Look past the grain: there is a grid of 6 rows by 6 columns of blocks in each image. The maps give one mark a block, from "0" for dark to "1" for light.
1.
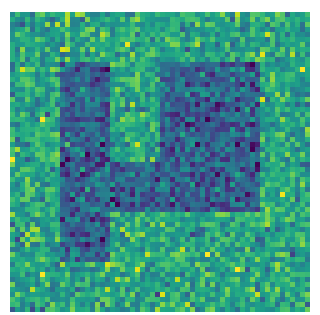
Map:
1 1 1 1 1 1
1 0 1 0 0 1
1 0 1 0 0 1
1 0 0 0 0 1
1 0 1 1 1 1
1 1 1 1 1 1
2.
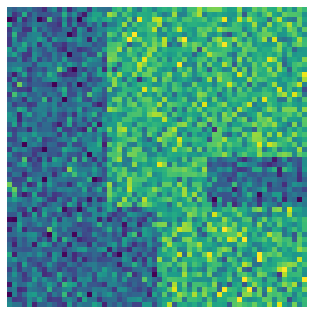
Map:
0 0 1 1 1 1
0 0 1 1 1 1
0 0 1 1 1 1
0 0 1 1 0 0
0 0 0 1 1 1
0 0 0 1 1 1
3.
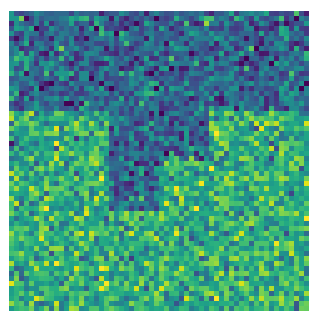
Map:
0 0 0 0 0 0
0 0 0 0 0 0
1 1 0 0 1 1
1 1 0 1 1 1
1 1 1 1 1 1
1 1 1 1 1 1
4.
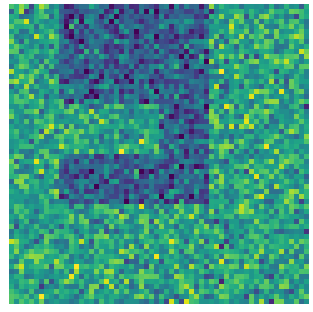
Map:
1 0 0 0 1 1
1 0 0 0 1 1
1 1 1 0 1 1
1 0 0 0 1 1
1 1 1 1 1 1
1 1 1 1 1 1
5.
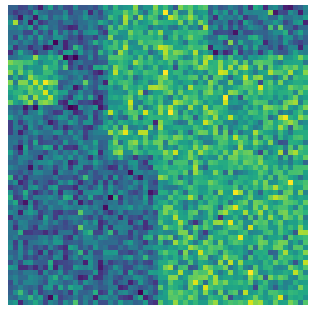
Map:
0 0 1 1 0 0
1 0 1 1 1 1
0 0 1 1 1 1
0 0 0 1 1 1
0 0 0 1 1 1
0 0 0 1 1 1
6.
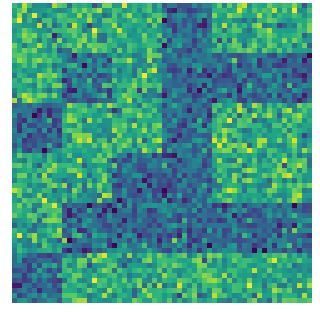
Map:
1 1 1 0 1 1
1 0 1 0 0 0
0 1 1 0 1 1
1 1 0 0 1 1
1 0 0 0 0 0
0 1 1 1 1 1
